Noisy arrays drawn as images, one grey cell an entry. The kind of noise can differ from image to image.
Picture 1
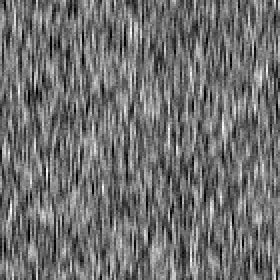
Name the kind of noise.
streaked along the columns
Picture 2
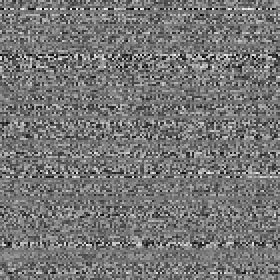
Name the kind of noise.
rows of uneven size
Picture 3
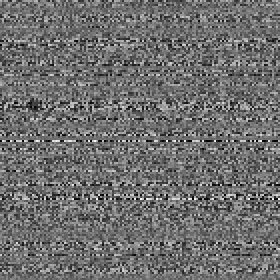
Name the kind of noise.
rows of uneven size
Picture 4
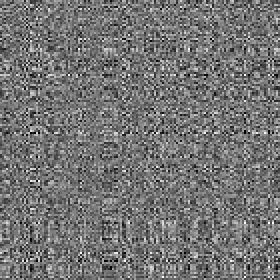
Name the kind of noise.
low rank plus noise
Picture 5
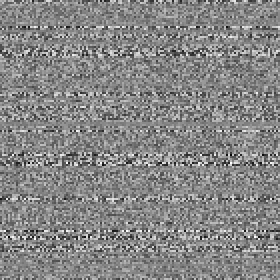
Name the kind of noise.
rows of uneven size
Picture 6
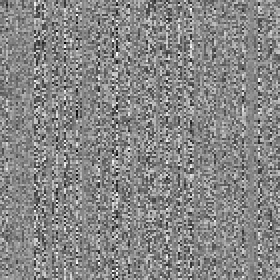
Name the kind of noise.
columns of uneven size
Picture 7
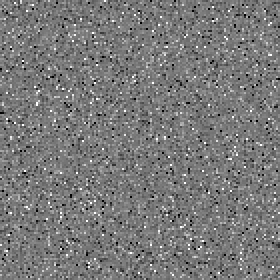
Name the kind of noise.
heavy tails
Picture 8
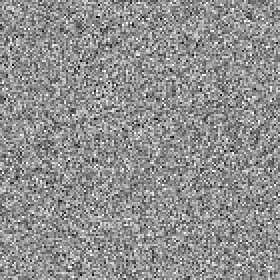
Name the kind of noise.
independent entries
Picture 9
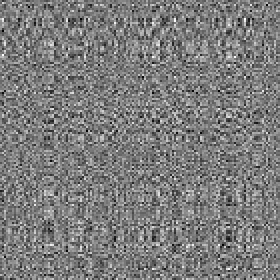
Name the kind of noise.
low rank plus noise
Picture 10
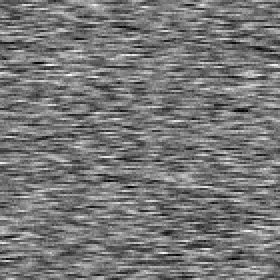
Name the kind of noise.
streaked along the rows
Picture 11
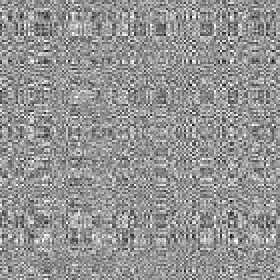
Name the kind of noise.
low rank plus noise
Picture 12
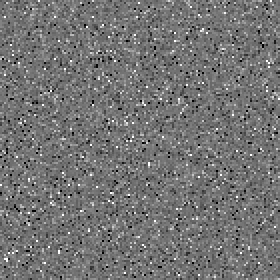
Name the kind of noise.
heavy tails
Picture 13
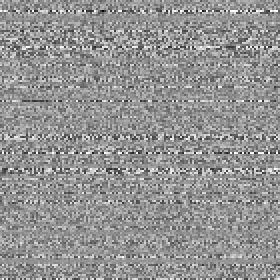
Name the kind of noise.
rows of uneven size
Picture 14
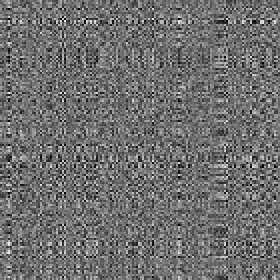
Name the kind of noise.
low rank plus noise
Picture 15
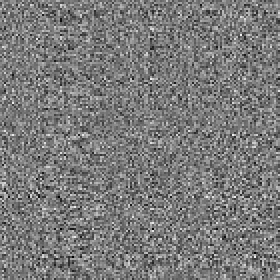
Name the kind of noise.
low rank plus noise
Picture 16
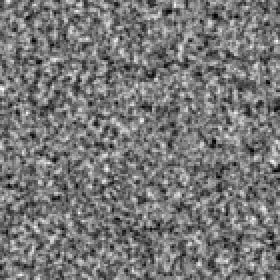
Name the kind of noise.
blotchy
